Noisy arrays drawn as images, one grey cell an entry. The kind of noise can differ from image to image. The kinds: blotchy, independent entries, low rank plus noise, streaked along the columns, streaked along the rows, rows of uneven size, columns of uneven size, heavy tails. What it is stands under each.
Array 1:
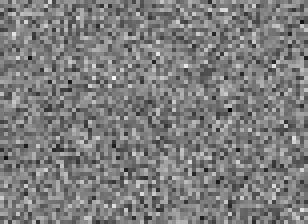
independent entries
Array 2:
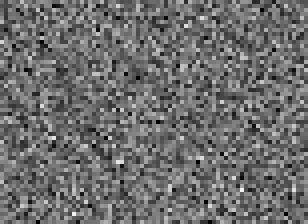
independent entries
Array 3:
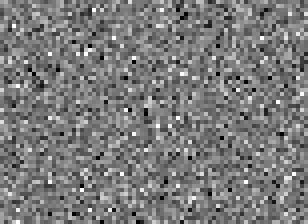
heavy tails
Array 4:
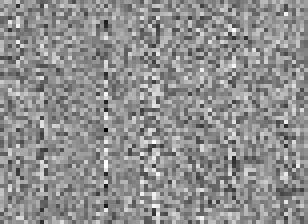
columns of uneven size
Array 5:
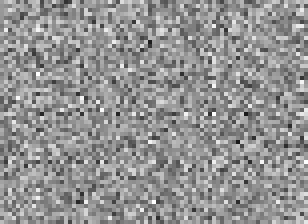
low rank plus noise
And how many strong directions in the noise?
two
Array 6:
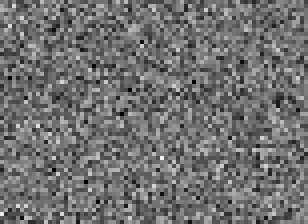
independent entries
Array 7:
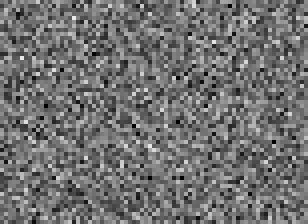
independent entries
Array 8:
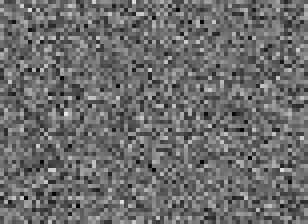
low rank plus noise
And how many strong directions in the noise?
one
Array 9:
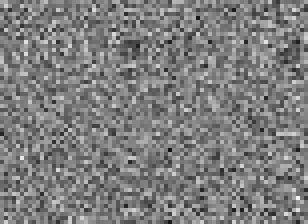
low rank plus noise
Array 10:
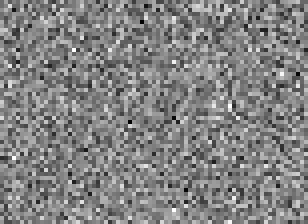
low rank plus noise
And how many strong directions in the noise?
five to eight
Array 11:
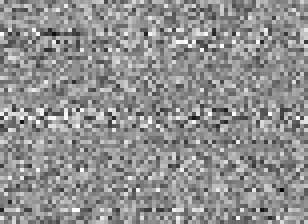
rows of uneven size
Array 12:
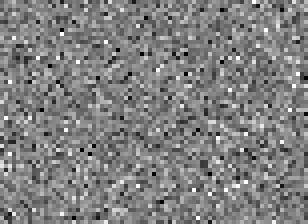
heavy tails
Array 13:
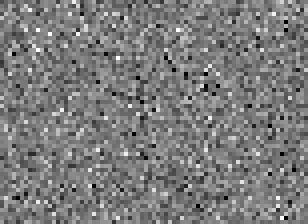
heavy tails
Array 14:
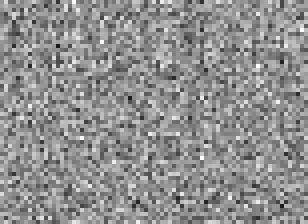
low rank plus noise
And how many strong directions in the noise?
two
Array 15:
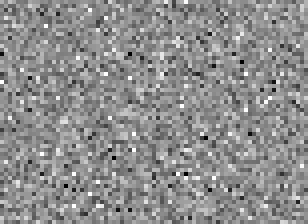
heavy tails
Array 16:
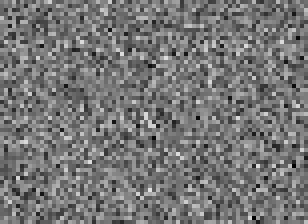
independent entries
